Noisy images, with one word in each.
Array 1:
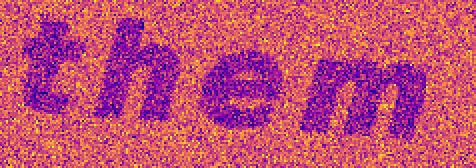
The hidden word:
them
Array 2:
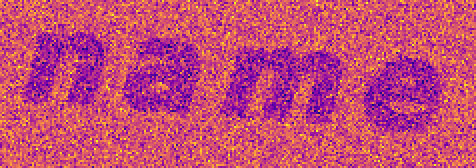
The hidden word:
name
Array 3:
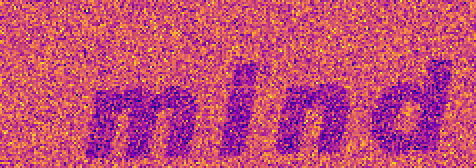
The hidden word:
mind
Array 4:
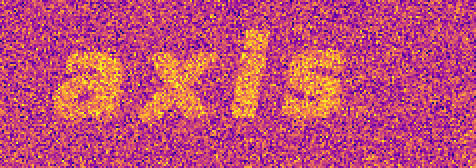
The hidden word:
axis
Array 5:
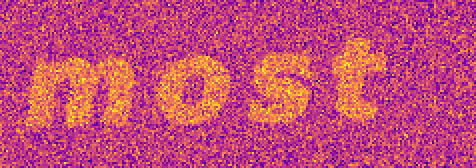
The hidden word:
most
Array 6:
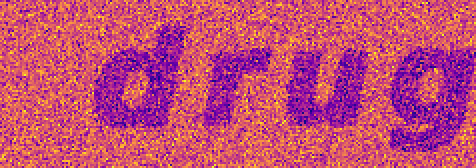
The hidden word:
drug
